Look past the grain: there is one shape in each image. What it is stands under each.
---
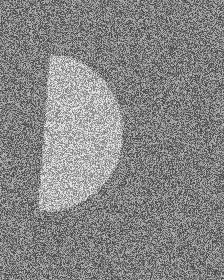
half disc
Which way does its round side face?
right
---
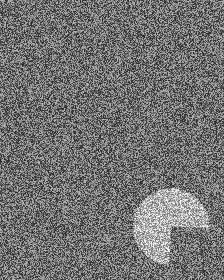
disc with a wedge cut out
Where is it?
bottom right
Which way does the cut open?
down and right
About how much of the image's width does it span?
a third
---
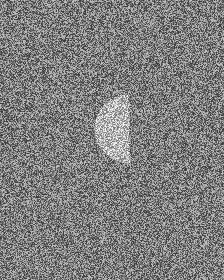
half disc
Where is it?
centre
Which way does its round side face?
left
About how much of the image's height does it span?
a quarter
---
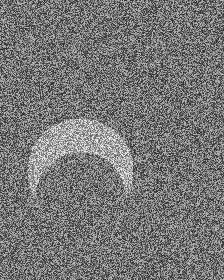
crescent
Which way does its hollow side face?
down
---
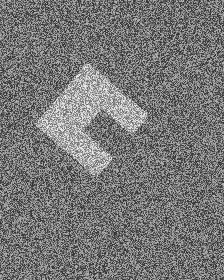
square with a notch
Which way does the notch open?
down and right
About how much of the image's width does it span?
half
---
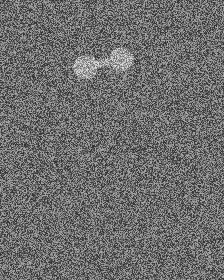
dumbbell
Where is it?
top middle
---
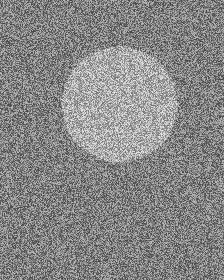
disc
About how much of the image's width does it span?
half
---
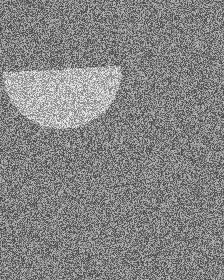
half disc
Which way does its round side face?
down
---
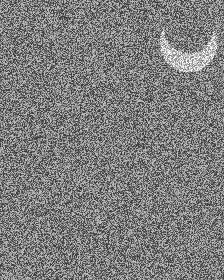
crescent
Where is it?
top right
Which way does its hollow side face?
up
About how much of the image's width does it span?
a quarter
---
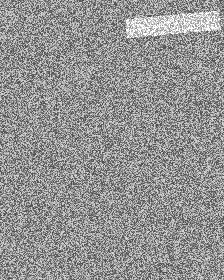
bar
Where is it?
top right
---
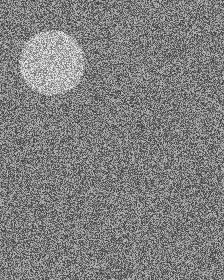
disc
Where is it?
top left
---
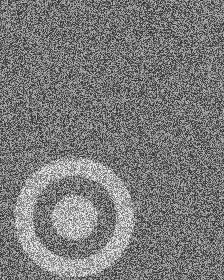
bullseye
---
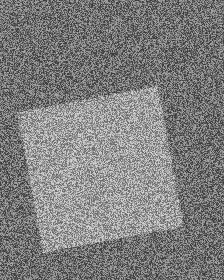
square
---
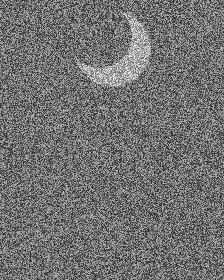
crescent
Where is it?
top middle
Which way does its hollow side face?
up and left
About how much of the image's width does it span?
a third
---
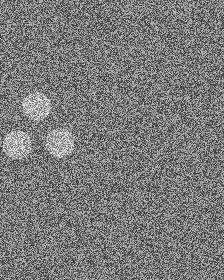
three dots
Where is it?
middle left
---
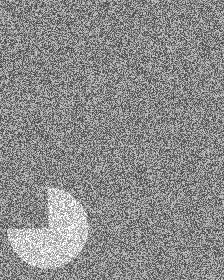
disc with a wedge cut out
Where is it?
bottom left
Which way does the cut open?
up and left
